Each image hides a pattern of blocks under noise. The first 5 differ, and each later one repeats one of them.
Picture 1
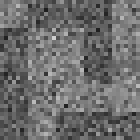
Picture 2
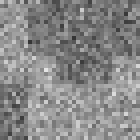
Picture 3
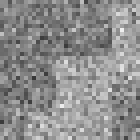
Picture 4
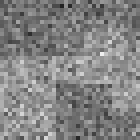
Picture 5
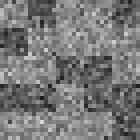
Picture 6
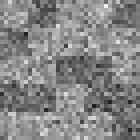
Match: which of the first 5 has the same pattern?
5
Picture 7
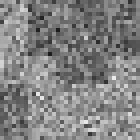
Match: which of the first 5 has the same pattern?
2
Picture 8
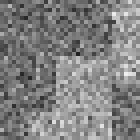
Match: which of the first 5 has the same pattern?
3
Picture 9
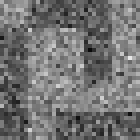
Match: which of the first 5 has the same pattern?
1
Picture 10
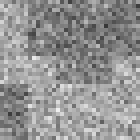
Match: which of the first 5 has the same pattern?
2
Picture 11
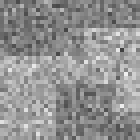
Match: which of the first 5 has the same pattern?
4
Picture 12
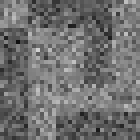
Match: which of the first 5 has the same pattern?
1
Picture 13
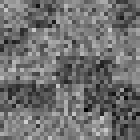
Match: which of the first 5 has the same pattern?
5
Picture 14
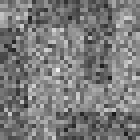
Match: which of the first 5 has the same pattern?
1
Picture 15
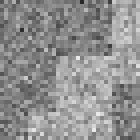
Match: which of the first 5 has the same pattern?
3
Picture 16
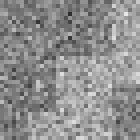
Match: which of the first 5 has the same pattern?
3
